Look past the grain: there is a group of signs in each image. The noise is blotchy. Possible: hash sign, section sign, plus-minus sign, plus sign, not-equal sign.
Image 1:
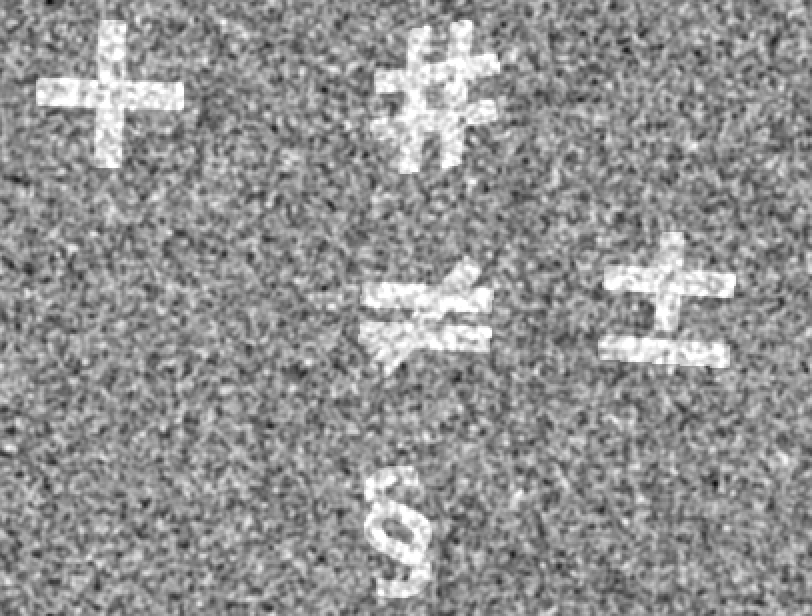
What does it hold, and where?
top left: plus sign; top middle: hash sign; centre: not-equal sign; middle right: plus-minus sign; bottom middle: section sign
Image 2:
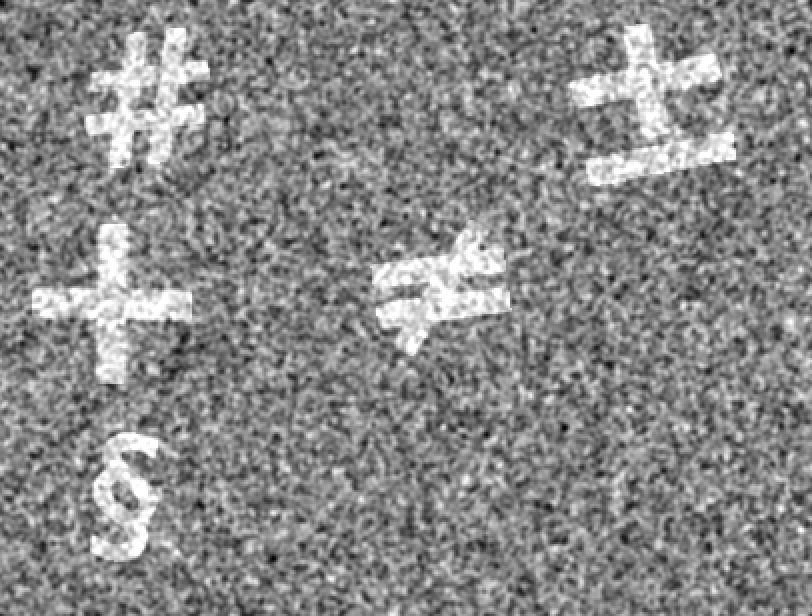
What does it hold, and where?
top left: hash sign; top right: plus-minus sign; middle left: plus sign; centre: not-equal sign; bottom left: section sign
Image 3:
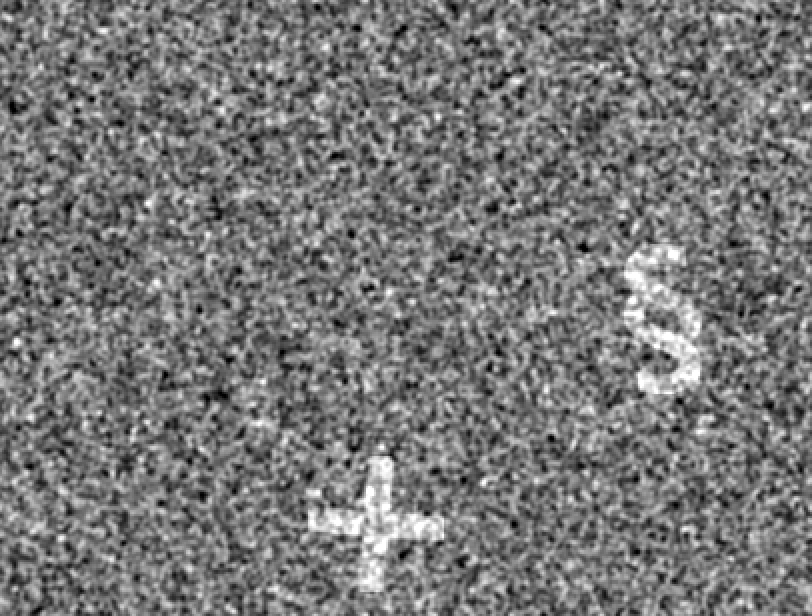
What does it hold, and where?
middle right: section sign; bottom middle: plus sign
